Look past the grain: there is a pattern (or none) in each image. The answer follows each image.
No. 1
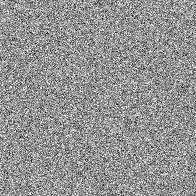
only noise
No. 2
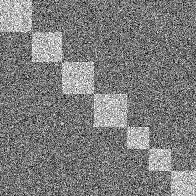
blocks along the diagonal
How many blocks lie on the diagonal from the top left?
7
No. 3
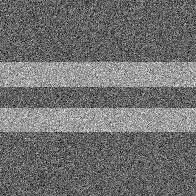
bands of rows
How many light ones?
2
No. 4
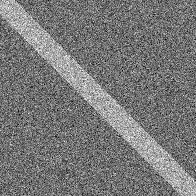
a diagonal band
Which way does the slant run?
top left to bottom right
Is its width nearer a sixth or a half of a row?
a sixth
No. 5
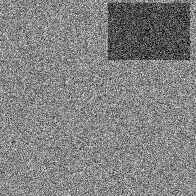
one block
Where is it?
top right
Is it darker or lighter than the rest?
darker
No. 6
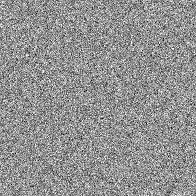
only noise
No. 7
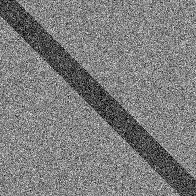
a diagonal band
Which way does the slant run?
top left to bottom right
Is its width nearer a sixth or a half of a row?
a sixth
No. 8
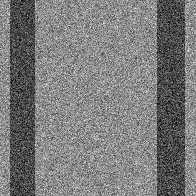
bands of columns
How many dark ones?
2
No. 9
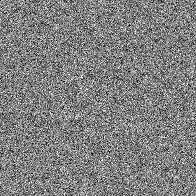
only noise
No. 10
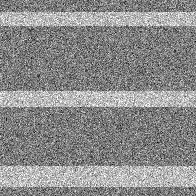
bands of rows
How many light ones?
3
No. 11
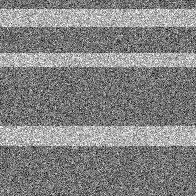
bands of rows
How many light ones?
3
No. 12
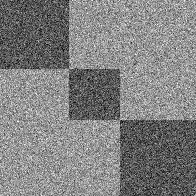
blocks along the diagonal
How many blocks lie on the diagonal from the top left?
3
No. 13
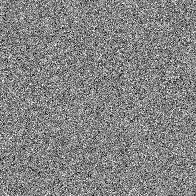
only noise
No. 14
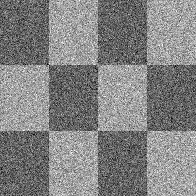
a checkerboard
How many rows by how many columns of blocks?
3 by 4
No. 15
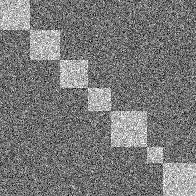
blocks along the diagonal
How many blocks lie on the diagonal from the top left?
7
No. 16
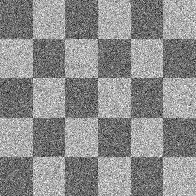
a checkerboard
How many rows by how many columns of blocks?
5 by 6
